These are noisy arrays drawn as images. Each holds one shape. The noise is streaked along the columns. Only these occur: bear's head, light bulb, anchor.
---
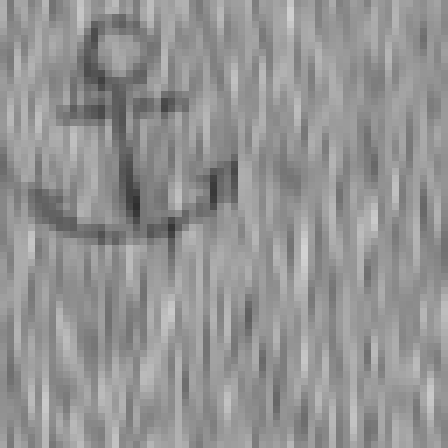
anchor
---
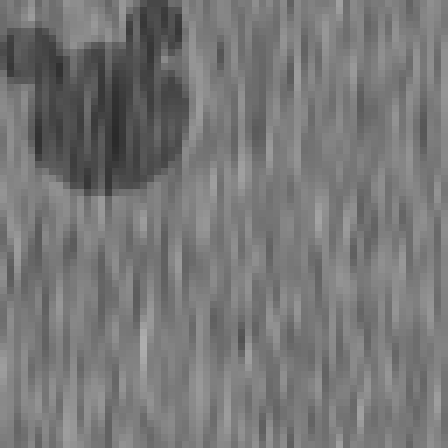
bear's head
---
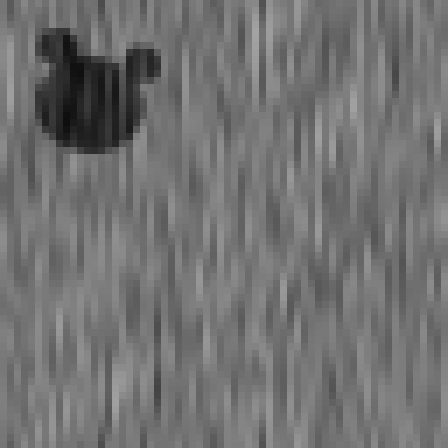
bear's head
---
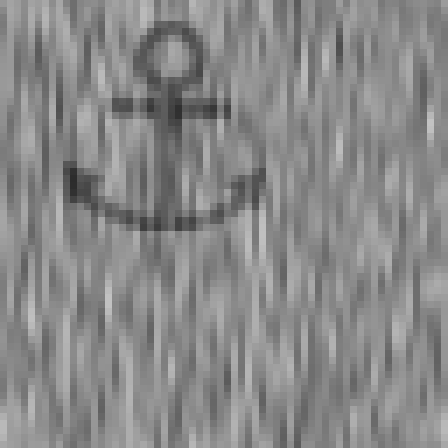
anchor
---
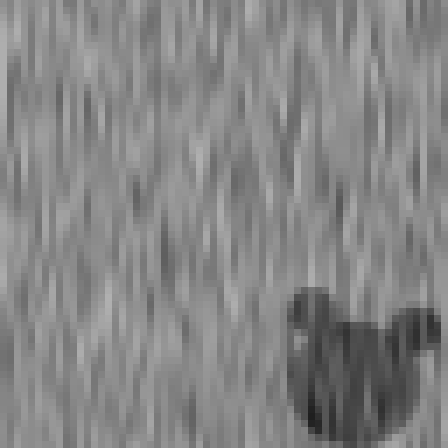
bear's head
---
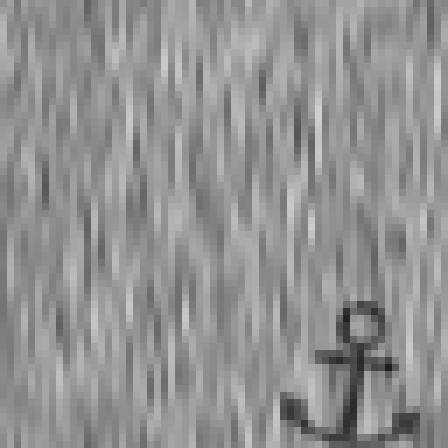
anchor
